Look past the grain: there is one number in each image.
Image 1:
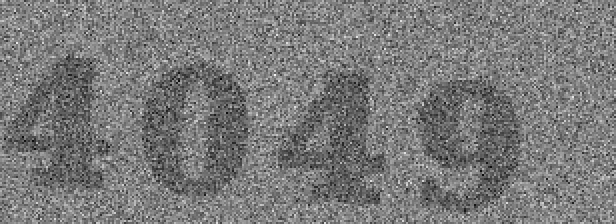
4049
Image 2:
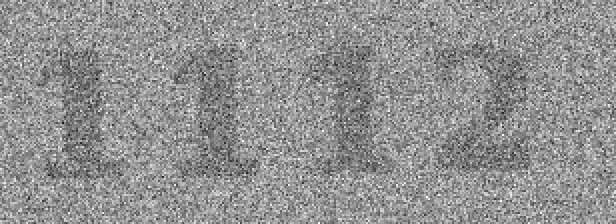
1112
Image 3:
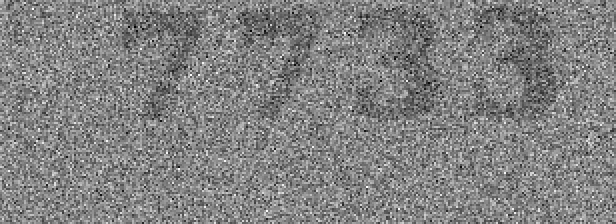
7733
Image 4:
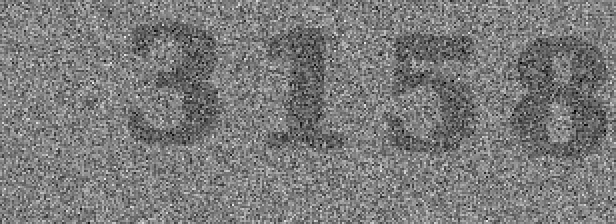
3158
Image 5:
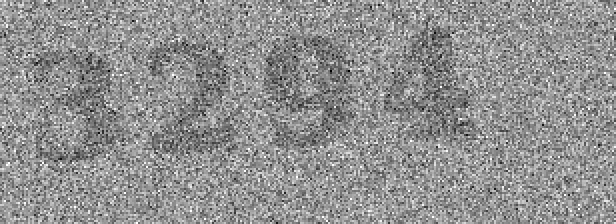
3294
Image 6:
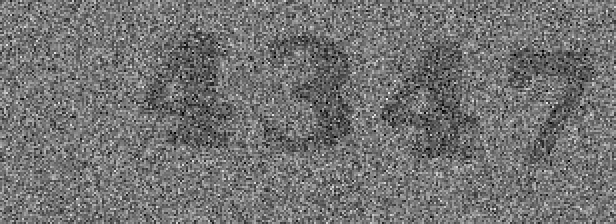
4347
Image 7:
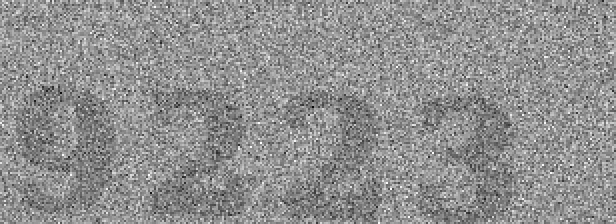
9223
